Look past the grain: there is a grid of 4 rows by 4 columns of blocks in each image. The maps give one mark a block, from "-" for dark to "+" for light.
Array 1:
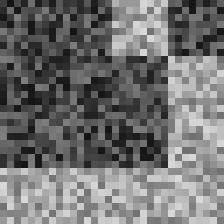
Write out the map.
- - + -
- - - +
- - - +
+ + + +
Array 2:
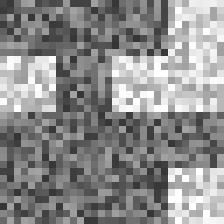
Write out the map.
- - - +
+ - + +
- - - -
- - - +
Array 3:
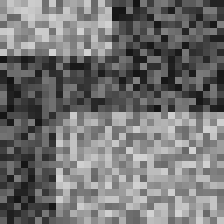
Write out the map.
+ + - -
- - - -
- + + +
- + + +
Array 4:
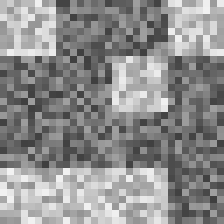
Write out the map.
+ - - +
- - + -
- - - -
+ + + -
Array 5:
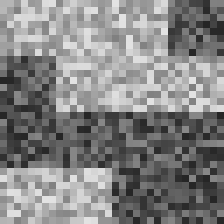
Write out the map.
+ + + -
- + + +
- - - -
+ + - -
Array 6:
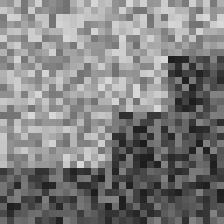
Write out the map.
+ + + +
+ + + -
+ + - -
- - - -
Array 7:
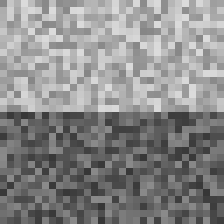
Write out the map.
+ + + +
+ + + +
- - - -
- - - -
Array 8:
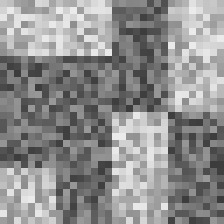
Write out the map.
+ + - +
- - - +
- - + -
+ - + -
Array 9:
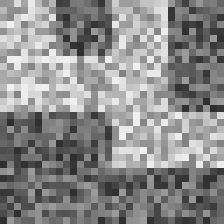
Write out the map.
+ - + -
+ + + -
- - + +
- - - -
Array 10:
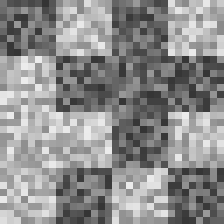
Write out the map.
- + - +
+ - - -
+ + - +
+ - + -
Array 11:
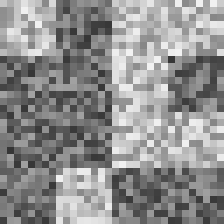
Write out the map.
+ - + +
- - + -
- - + +
- + - -
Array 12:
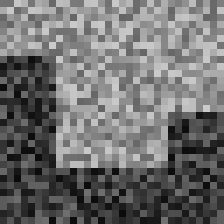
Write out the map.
+ + + +
- + + +
- + + -
- - - -
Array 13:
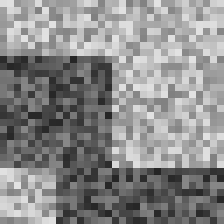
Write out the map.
+ + + +
- - + +
- - + +
+ - - -
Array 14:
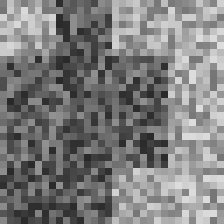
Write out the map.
+ - + +
- - - +
- - - +
- - + +
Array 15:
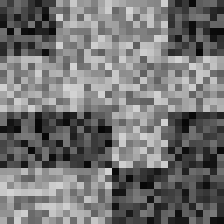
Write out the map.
- + + -
+ + + +
- - + -
+ + - -
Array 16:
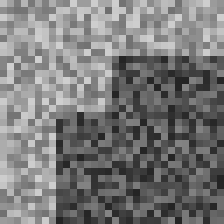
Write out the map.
+ + + +
+ + - -
+ - - -
+ - - -
